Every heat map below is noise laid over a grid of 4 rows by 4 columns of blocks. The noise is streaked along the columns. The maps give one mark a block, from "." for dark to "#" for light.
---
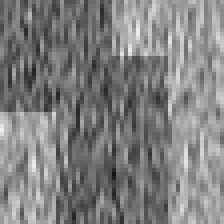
. . # #
. . . #
# . . #
# . . #
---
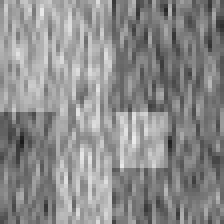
# # . .
# # . .
. # # .
. # . .
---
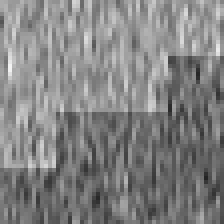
# # # #
# # # .
# . . .
. . . .
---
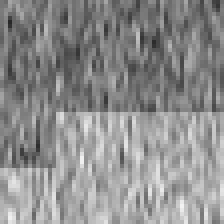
. . . .
. . . .
. # # #
# # # #
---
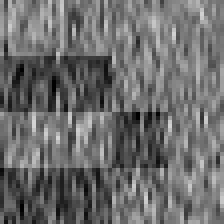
# # # #
. . # #
# # . #
. . # #
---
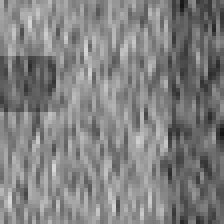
# # # .
. # # .
# # # .
# # # .
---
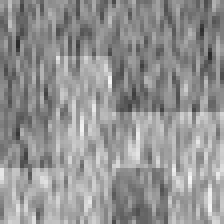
. . . .
. # . .
. # # #
# # . #
